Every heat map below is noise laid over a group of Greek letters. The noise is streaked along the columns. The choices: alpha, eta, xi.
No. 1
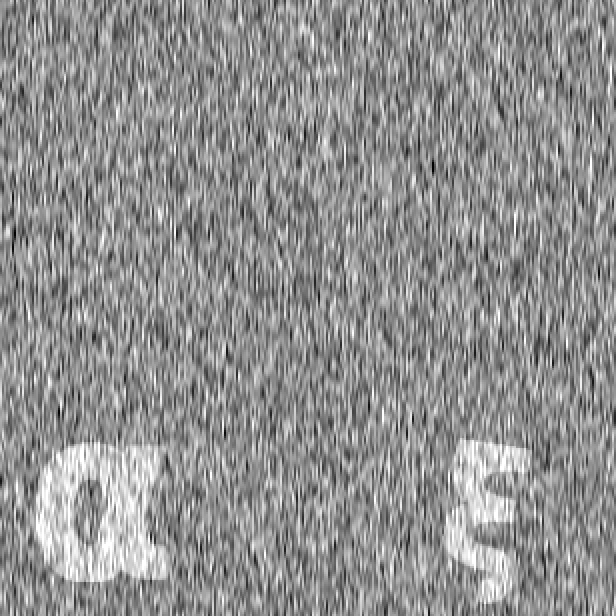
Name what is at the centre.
nothing
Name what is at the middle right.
nothing
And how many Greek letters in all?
2
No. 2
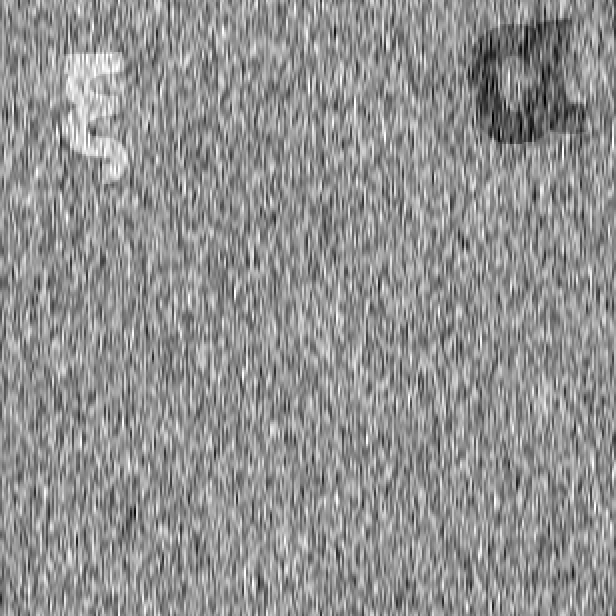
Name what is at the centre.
nothing
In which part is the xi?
top left
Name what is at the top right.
alpha
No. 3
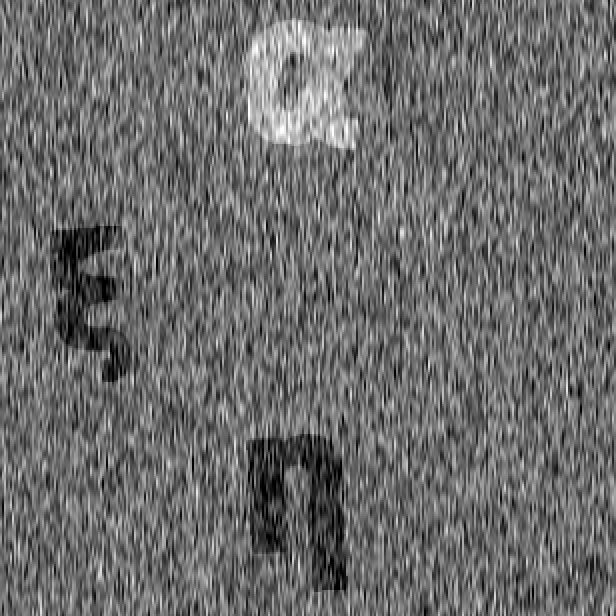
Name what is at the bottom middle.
eta
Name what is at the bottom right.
nothing
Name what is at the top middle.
alpha
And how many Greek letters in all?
3
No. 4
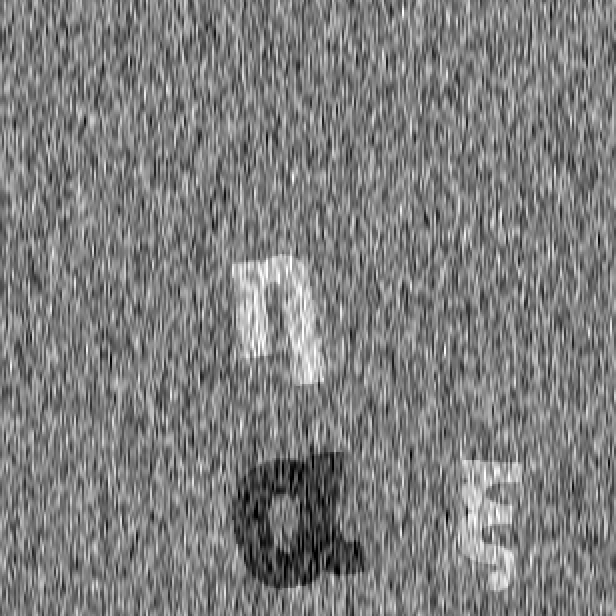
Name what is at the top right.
nothing
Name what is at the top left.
nothing
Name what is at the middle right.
nothing
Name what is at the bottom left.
nothing
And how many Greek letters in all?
3
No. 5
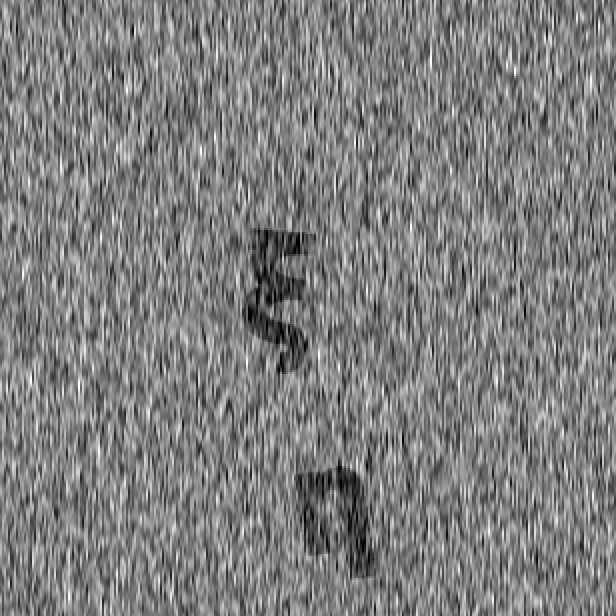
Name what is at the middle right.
nothing
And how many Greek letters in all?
2
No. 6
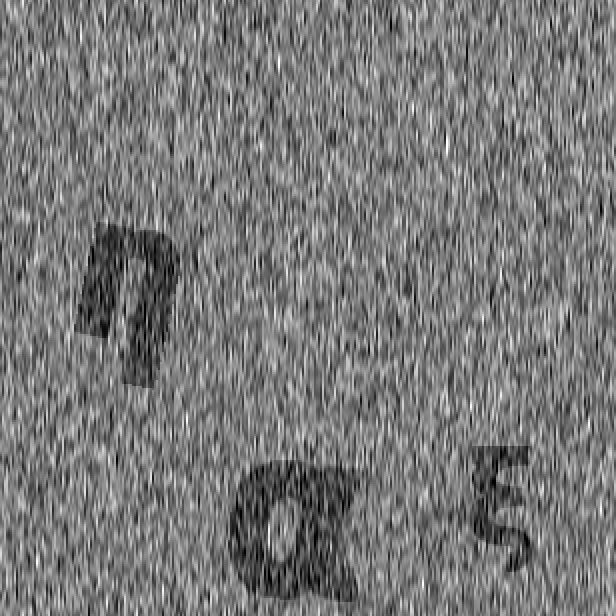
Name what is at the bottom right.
xi
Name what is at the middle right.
nothing
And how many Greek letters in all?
3
